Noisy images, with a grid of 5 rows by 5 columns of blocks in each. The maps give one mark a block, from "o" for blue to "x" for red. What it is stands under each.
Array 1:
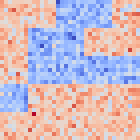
x x o o x
x o o x x
x o o o o
o x x x x
x x x x x
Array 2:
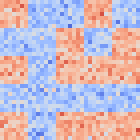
x o o x o
o o x o x
x o x x x
o o o o o
x o x x x
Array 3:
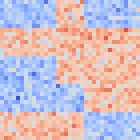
o o x o o
x x x x x
o o x x x
o o o x x
x x x o o
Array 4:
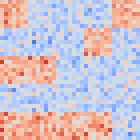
x o o o x
o o o x o
x x o o o
o o o o o
x x x x o
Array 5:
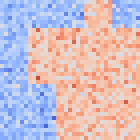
o o o x o
o x x x x
o x x x x
o o x x x
o o x x x
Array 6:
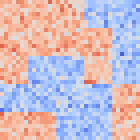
x x x o o
x x x x o
x o o x o
o o o o x
x x o o x
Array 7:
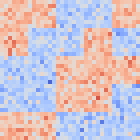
x x o o x
x o o x o
o o x x x
o o x x o
x x o o o
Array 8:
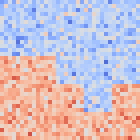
o o o o o
o o o o o
x x o o o
x x x o x
x x x x x
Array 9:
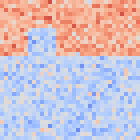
x x x x x
x o x x x
o o o o o
o o o o o
o o o o o
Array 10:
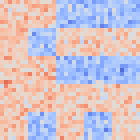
x x o o o
x o x x x
x x o o o
x x x x x
x o x o x
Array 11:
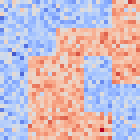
o o o o x
o o x x x
o x x o x
o x x o o
o x x x o
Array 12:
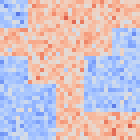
o x x x x
x x x x o
o x x o o
o o x o o
o o x x x
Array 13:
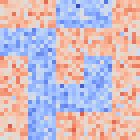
x x o o x
o o x x x
x o x o x
x o o o x
x o x x x
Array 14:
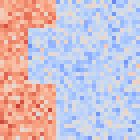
x x o o o
x o o o o
x o o o o
x x o o o
x x o o o
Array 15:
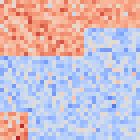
x x x x x
x x x o o
o o o o o
o o o o o
x o o o o
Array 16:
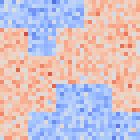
o o o x x
x o x x x
x x x x x
x x o o x
x o o o o
